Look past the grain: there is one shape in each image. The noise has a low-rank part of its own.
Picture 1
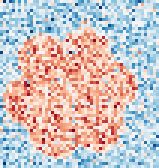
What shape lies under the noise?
flower
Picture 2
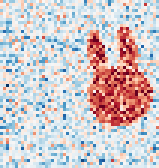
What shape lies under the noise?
rabbit's head
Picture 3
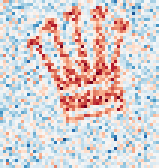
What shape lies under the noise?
chess queen
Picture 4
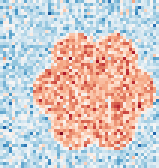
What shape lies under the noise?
flower
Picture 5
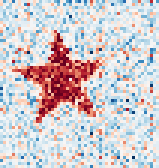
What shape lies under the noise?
star
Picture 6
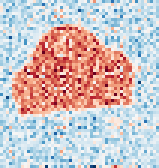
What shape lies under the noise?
cloud
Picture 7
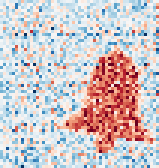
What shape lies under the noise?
bell
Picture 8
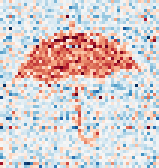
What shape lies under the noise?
umbrella
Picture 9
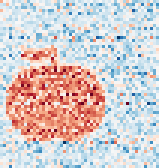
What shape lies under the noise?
apple
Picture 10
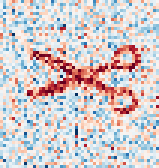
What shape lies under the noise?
pair of scissors
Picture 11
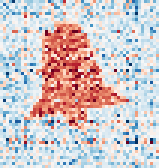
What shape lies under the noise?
bell
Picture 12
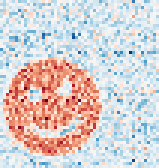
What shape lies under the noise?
smiling face
